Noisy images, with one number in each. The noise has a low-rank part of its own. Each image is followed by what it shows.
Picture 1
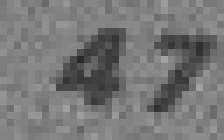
47
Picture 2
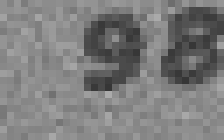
98
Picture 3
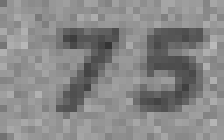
75
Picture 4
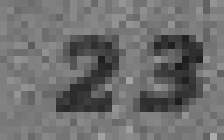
23
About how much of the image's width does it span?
two thirds
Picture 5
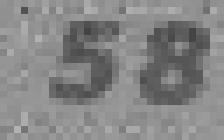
58
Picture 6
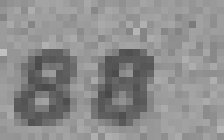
88
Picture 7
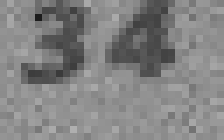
34
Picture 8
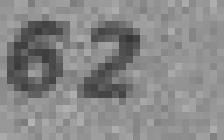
62
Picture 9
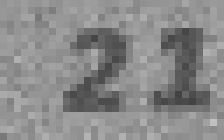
21
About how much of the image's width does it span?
two thirds
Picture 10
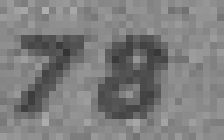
78
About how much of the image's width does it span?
two thirds
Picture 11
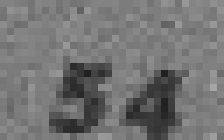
54
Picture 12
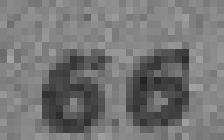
66
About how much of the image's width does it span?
two thirds
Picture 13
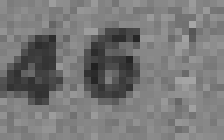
46
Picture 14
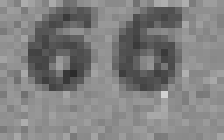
66
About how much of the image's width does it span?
two thirds
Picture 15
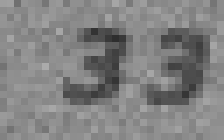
33
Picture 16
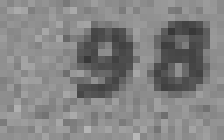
98
